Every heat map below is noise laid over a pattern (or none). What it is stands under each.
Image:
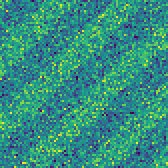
diagonal stripes
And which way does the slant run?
bottom left to top right
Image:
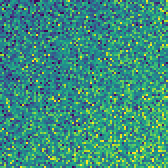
a smooth slope
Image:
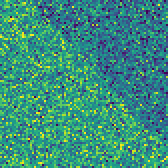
a sharp edge
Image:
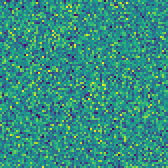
only noise
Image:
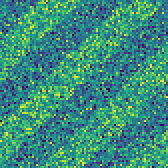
diagonal stripes
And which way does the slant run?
bottom left to top right
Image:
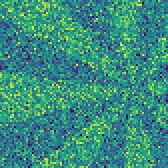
spokes from one point
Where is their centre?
middle right
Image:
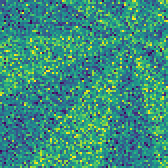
spokes from one point
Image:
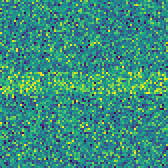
one horizontal stripe
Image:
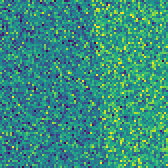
a sharp edge
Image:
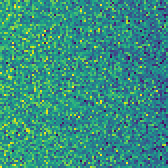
a smooth slope
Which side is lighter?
left
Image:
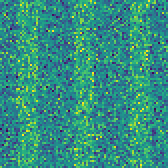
vertical stripes
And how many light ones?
3
